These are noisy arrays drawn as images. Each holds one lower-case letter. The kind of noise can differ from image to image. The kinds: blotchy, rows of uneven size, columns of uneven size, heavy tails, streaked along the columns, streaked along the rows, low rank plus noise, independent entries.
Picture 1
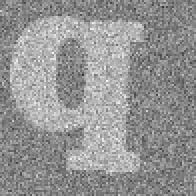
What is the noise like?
independent entries
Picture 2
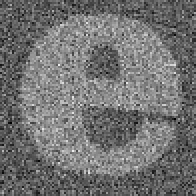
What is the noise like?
low rank plus noise
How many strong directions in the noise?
five to eight
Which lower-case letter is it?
e
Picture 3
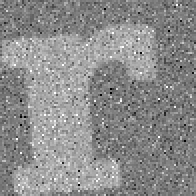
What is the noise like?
heavy tails
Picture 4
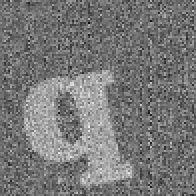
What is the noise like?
columns of uneven size
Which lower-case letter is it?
q
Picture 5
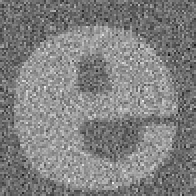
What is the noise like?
low rank plus noise
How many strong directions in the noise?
two
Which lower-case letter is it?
e
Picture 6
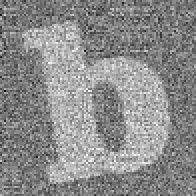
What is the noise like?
low rank plus noise
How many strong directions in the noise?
one
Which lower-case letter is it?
b
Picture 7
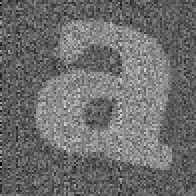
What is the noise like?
columns of uneven size
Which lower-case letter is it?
a
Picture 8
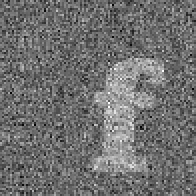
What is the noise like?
low rank plus noise
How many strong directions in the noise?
five to eight
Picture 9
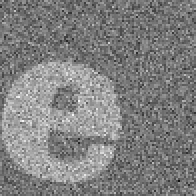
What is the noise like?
independent entries
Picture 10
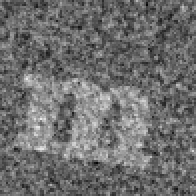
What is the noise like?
blotchy
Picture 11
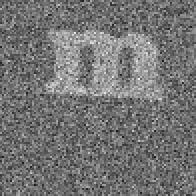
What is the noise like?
independent entries
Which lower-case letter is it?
m
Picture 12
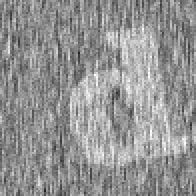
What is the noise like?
streaked along the columns
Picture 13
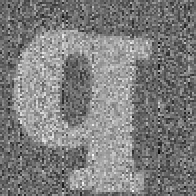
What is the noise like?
columns of uneven size
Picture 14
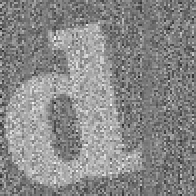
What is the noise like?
columns of uneven size
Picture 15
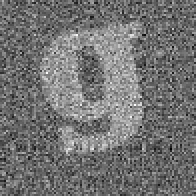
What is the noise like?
low rank plus noise
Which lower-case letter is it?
g
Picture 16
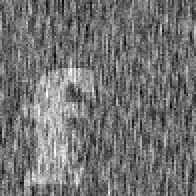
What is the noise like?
streaked along the columns
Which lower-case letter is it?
f
